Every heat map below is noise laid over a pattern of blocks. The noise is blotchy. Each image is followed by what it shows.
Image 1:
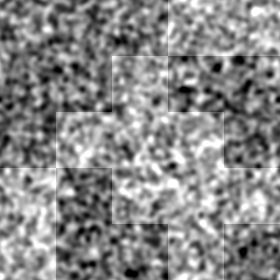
mirrored about the diagonal from the top left
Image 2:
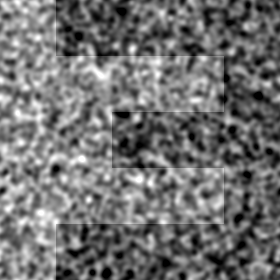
top and bottom mirror each other
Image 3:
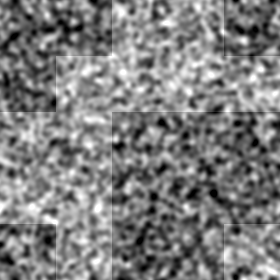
mirrored about the diagonal from the top left
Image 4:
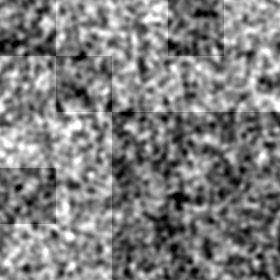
mirrored about the diagonal from the top left
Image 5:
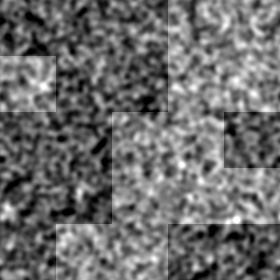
no symmetry
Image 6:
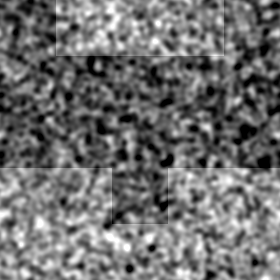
left and right mirror each other
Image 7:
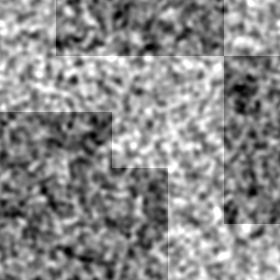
mirrored about the diagonal from the bottom left
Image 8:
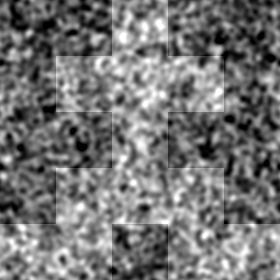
left and right mirror each other
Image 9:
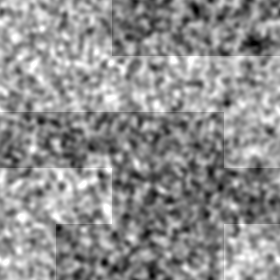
no symmetry
